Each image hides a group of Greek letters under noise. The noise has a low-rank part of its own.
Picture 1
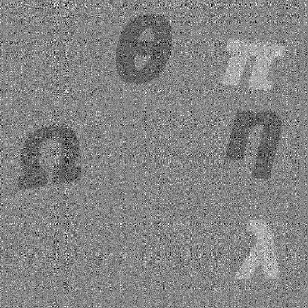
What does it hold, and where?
top middle: dark theta; top right: light pi; middle left: dark omega; middle right: dark eta; bottom right: light lambda
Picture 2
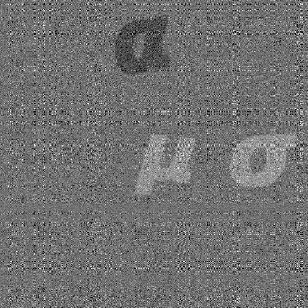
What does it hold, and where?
top middle: dark alpha; centre: light mu; middle right: light sigma
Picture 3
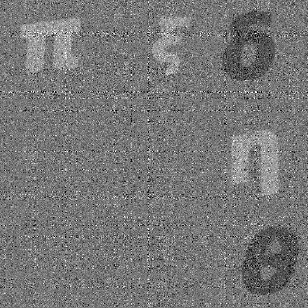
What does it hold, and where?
top left: light pi; top middle: light xi; top right: dark delta; middle right: light eta; bottom right: dark theta
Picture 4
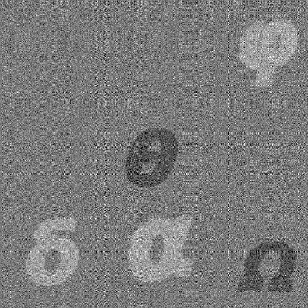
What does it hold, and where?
top right: light phi; centre: dark theta; bottom left: light delta; bottom middle: light alpha; bottom right: dark omega
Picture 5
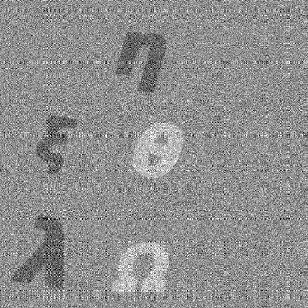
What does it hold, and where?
top middle: dark eta; middle left: dark xi; centre: light theta; bottom left: dark lambda; bottom middle: light omega
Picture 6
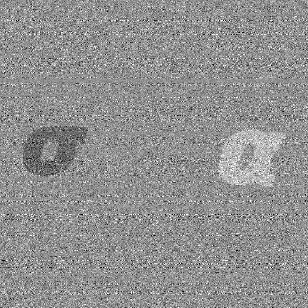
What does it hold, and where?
middle left: dark sigma; middle right: light alpha
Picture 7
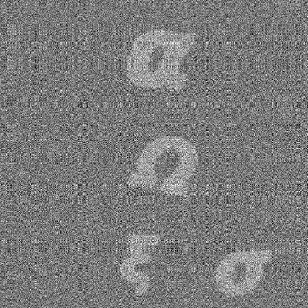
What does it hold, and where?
top middle: light alpha; centre: light omega; bottom middle: light xi; bottom right: light sigma
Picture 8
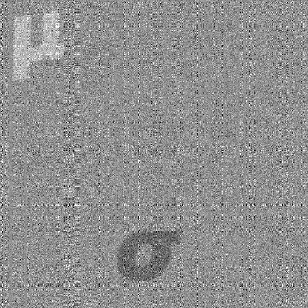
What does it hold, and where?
top left: light mu; bottom middle: dark sigma
